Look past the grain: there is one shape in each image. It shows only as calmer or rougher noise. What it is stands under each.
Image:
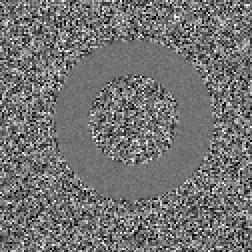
calm ring
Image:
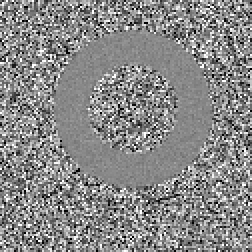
calm ring
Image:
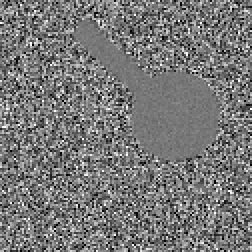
calm lollipop
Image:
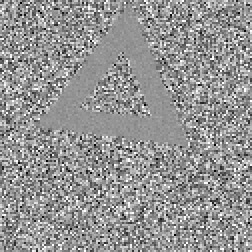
calm triangle frame
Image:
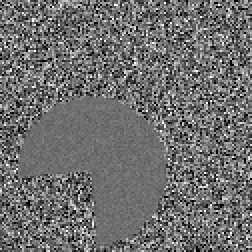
calm disc with a wedge cut out
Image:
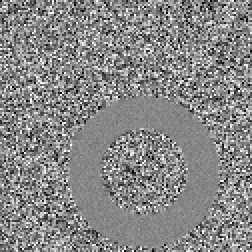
calm ring
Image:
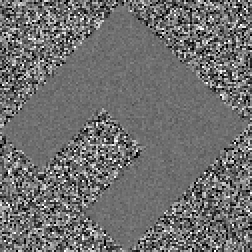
calm square with a notch
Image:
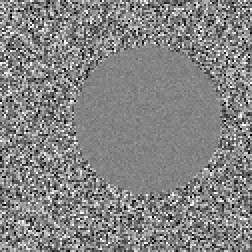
calm disc
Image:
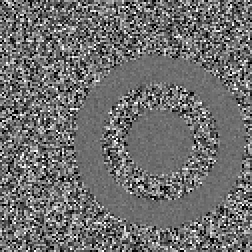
calm bullseye
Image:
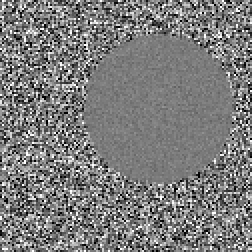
calm disc
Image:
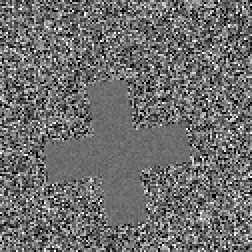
calm cross
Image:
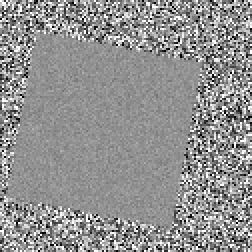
calm square
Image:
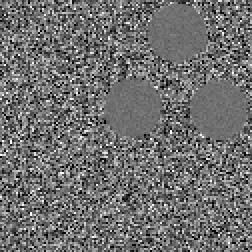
calm three dots
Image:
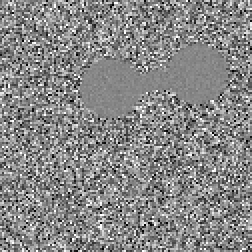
calm dumbbell
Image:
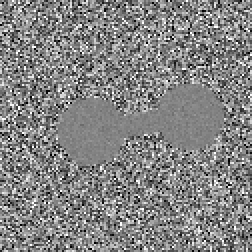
calm dumbbell
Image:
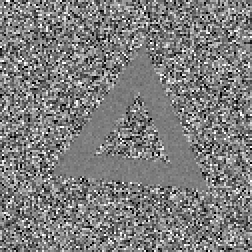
calm triangle frame
